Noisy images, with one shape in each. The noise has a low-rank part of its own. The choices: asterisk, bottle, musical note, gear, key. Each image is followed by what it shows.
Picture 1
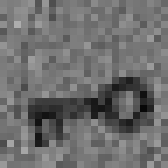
key
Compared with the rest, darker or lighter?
darker
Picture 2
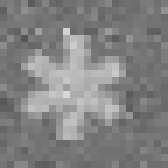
asterisk
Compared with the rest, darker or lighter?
lighter
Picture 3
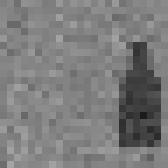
bottle
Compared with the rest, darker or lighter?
darker
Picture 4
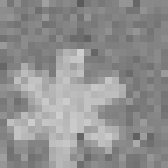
asterisk
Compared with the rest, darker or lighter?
lighter
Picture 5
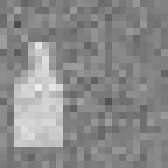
bottle
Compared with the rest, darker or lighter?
lighter
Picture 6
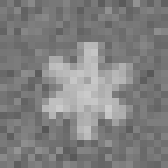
asterisk
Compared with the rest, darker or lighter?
lighter
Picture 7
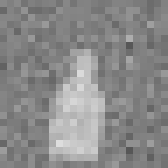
bottle
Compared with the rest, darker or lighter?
lighter
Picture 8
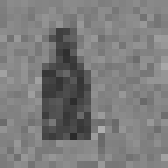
bottle
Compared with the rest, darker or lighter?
darker
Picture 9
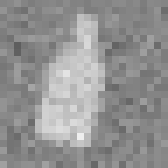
bottle
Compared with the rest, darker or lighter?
lighter
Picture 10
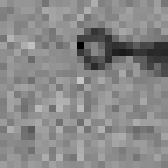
key
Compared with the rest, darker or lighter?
darker
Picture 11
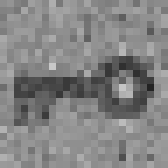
key
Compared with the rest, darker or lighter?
darker
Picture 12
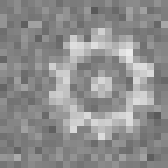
gear
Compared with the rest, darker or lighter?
lighter
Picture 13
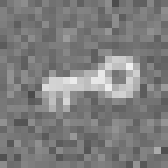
key
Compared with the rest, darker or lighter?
lighter
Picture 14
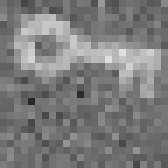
key
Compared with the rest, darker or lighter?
lighter
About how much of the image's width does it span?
nearly all
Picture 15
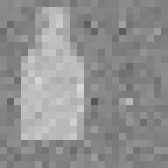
bottle
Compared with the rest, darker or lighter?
lighter
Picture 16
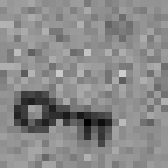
key
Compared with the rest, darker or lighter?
darker
